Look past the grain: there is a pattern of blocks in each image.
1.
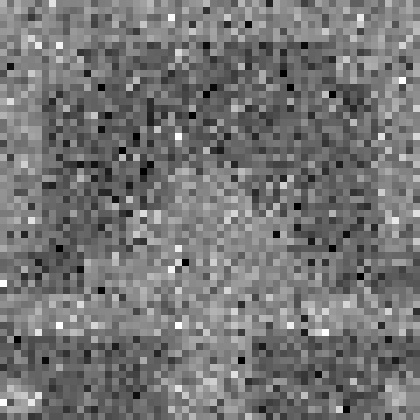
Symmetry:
left and right mirror each other
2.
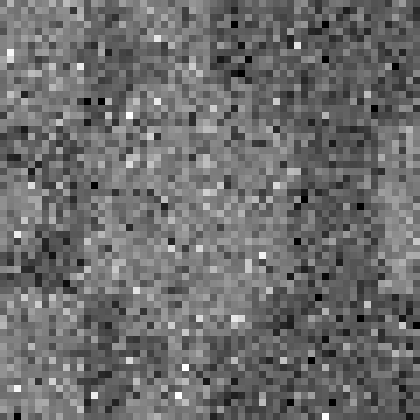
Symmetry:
top and bottom mirror each other
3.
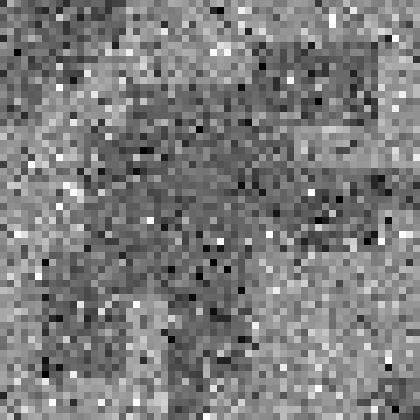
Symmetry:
mirrored about the diagonal from the top left
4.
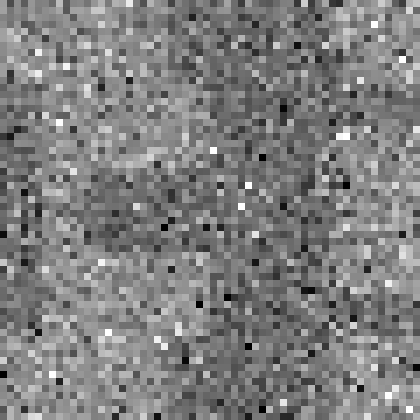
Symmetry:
top and bottom mirror each other
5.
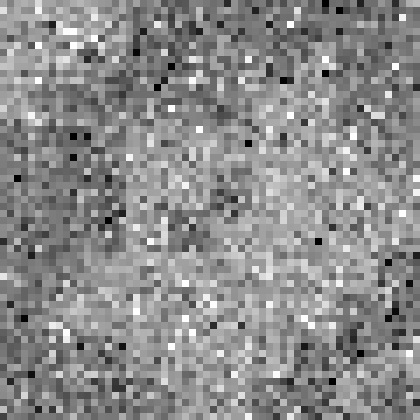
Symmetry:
mirrored about the diagonal from the top left
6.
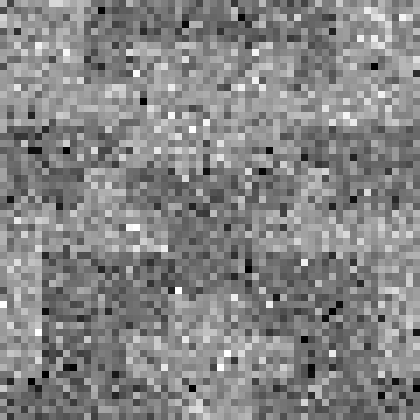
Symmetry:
left and right mirror each other
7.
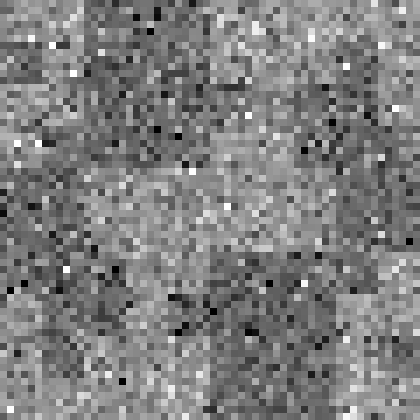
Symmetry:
the same after a half turn
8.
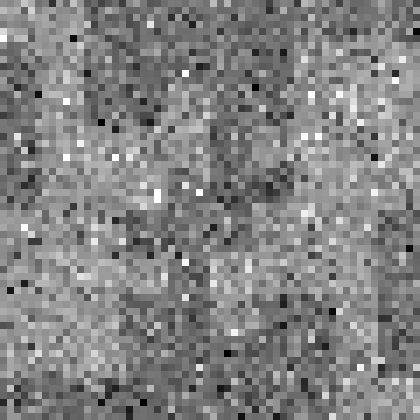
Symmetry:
the same after a half turn
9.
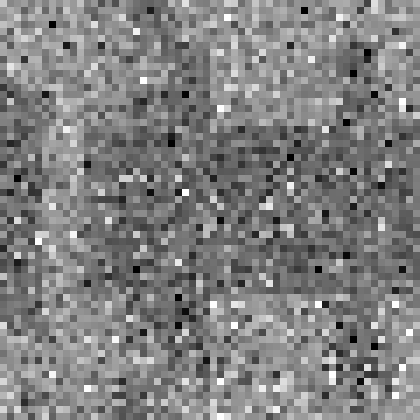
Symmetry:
top and bottom mirror each other
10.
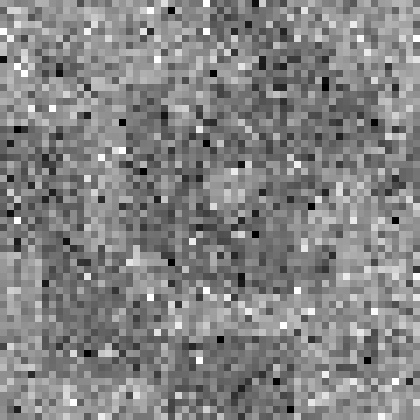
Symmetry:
mirrored about the diagonal from the bottom left
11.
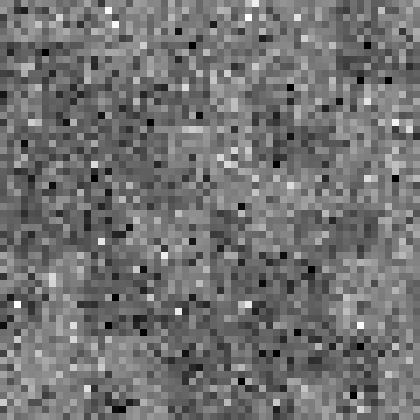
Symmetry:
mirrored about the diagonal from the bottom left
